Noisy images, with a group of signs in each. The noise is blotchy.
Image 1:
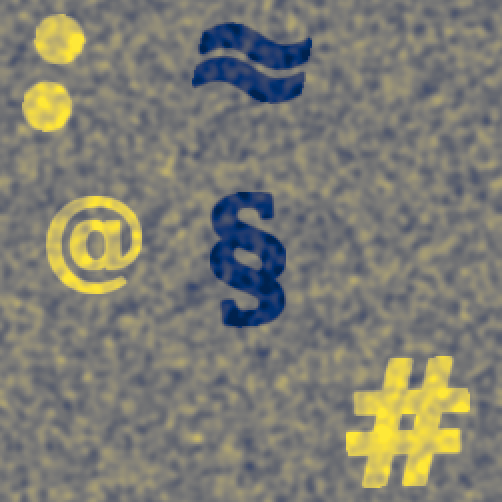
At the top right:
nothing
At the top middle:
approximately sign
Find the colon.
top left
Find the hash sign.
bottom right
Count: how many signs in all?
5
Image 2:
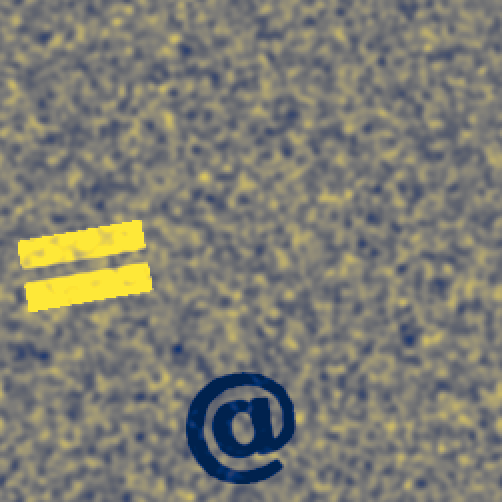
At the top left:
nothing
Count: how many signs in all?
2
